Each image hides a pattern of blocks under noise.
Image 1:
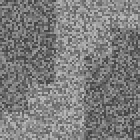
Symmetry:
the same after a half turn
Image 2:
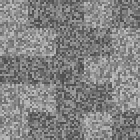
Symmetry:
top and bottom mirror each other
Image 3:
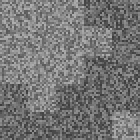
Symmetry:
mirrored about the diagonal from the top left
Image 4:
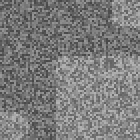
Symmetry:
mirrored about the diagonal from the top left
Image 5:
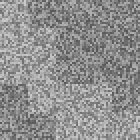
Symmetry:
mirrored about the diagonal from the bottom left
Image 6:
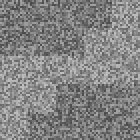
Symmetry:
the same after a half turn
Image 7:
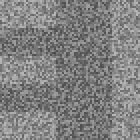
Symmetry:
top and bottom mirror each other
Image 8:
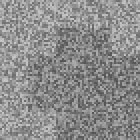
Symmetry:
mirrored about the diagonal from the top left
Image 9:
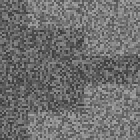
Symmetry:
top and bottom mirror each other
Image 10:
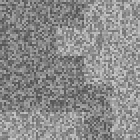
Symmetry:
no symmetry
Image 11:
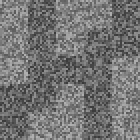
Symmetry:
the same after a half turn
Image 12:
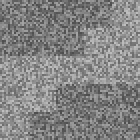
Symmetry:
the same after a half turn
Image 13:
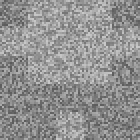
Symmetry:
left and right mirror each other
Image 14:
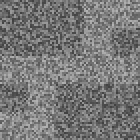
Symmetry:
the same after a half turn
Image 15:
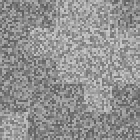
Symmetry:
mirrored about the diagonal from the bottom left
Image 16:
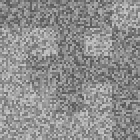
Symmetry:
mirrored about the diagonal from the bottom left
